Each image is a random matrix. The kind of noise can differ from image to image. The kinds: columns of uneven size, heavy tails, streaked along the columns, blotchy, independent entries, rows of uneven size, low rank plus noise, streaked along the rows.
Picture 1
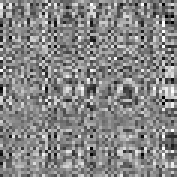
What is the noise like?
low rank plus noise
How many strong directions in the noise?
two
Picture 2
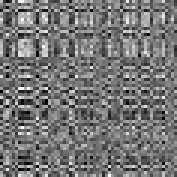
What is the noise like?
low rank plus noise
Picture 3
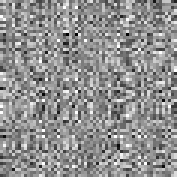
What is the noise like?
low rank plus noise
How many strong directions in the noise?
two
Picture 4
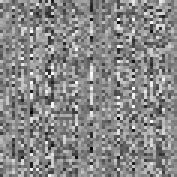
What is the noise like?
columns of uneven size
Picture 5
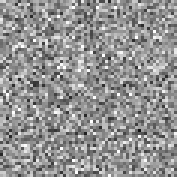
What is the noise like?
independent entries
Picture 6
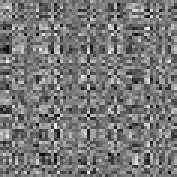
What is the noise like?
low rank plus noise
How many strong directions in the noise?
two
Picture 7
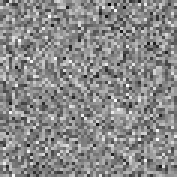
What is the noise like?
independent entries
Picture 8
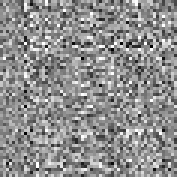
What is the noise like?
low rank plus noise
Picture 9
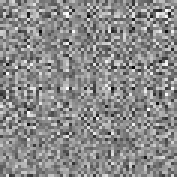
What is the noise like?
low rank plus noise
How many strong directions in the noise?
three or four
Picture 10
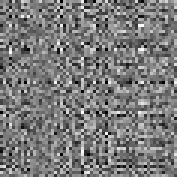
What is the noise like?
low rank plus noise
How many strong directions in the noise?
three or four
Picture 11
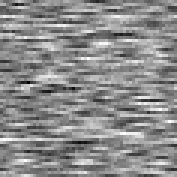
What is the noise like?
streaked along the rows
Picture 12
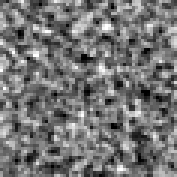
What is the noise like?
blotchy
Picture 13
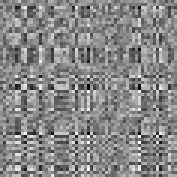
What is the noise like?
low rank plus noise
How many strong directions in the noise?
one
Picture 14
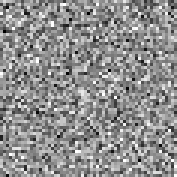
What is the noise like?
independent entries
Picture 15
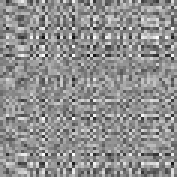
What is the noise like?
low rank plus noise
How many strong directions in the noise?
one
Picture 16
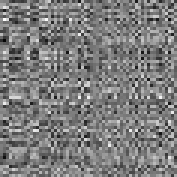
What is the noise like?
low rank plus noise
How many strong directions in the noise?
two
